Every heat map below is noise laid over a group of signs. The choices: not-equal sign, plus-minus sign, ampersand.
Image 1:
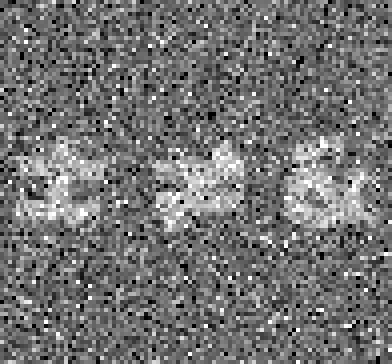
middle left: plus-minus sign; centre: not-equal sign; middle right: ampersand
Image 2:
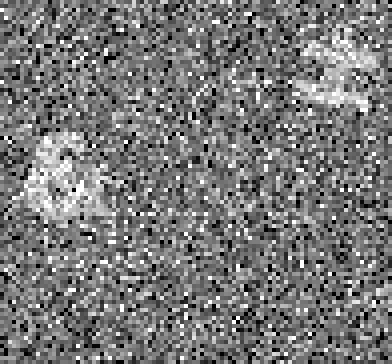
top right: plus-minus sign; middle left: ampersand
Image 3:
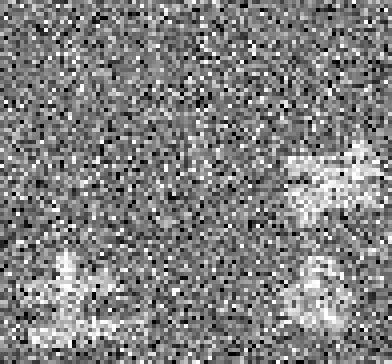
middle right: not-equal sign; bottom left: plus-minus sign; bottom right: ampersand
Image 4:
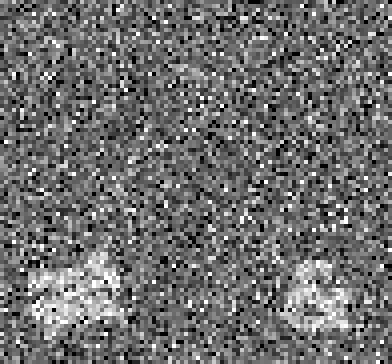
bottom left: not-equal sign; bottom right: ampersand
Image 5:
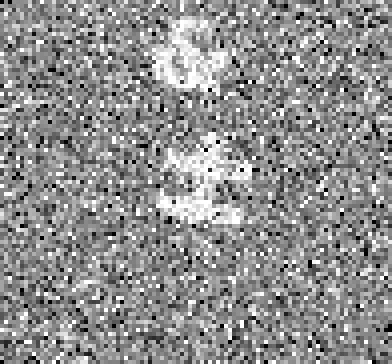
top middle: ampersand; centre: plus-minus sign
